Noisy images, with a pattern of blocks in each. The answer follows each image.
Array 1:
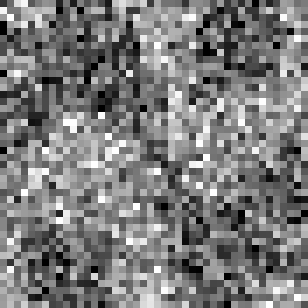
the same after a half turn
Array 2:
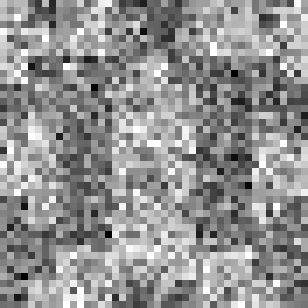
left and right mirror each other
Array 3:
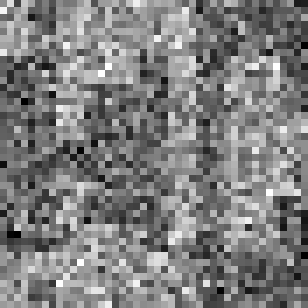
top and bottom mirror each other
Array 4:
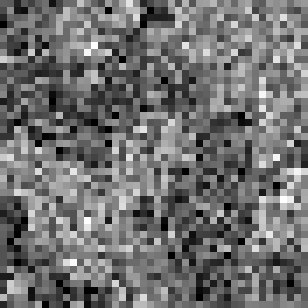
mirrored about the diagonal from the bottom left
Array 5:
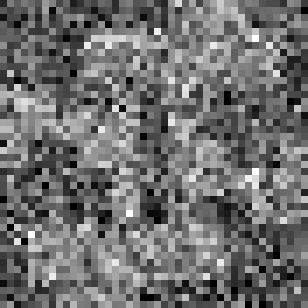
the same after a half turn
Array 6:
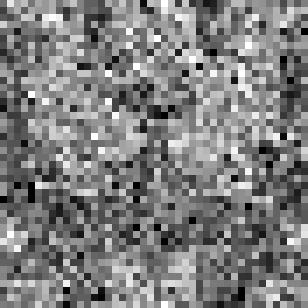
left and right mirror each other
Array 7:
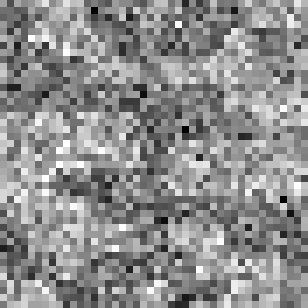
the same after a half turn
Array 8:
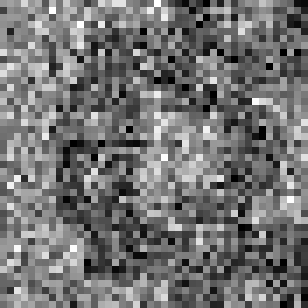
top and bottom mirror each other
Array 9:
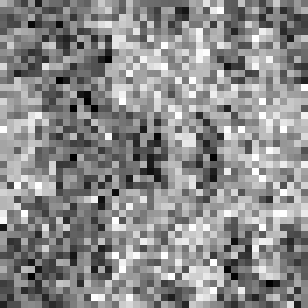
top and bottom mirror each other
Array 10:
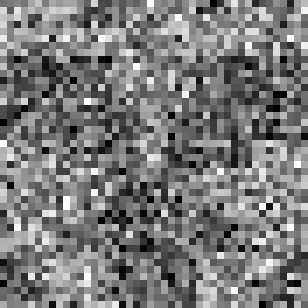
left and right mirror each other
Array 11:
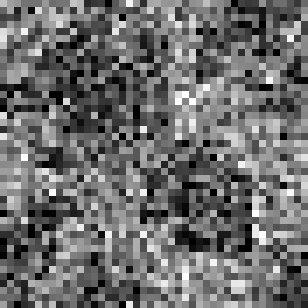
mirrored about the diagonal from the top left
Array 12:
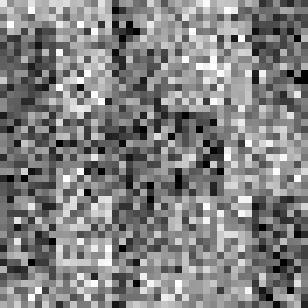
top and bottom mirror each other
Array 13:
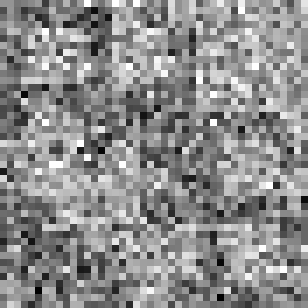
mirrored about the diagonal from the bottom left
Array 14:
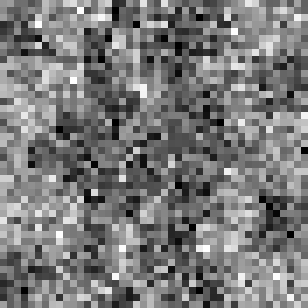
top and bottom mirror each other
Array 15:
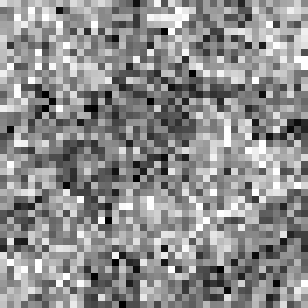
mirrored about the diagonal from the top left
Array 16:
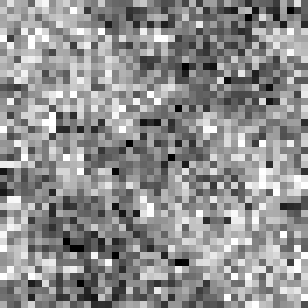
the same after a half turn
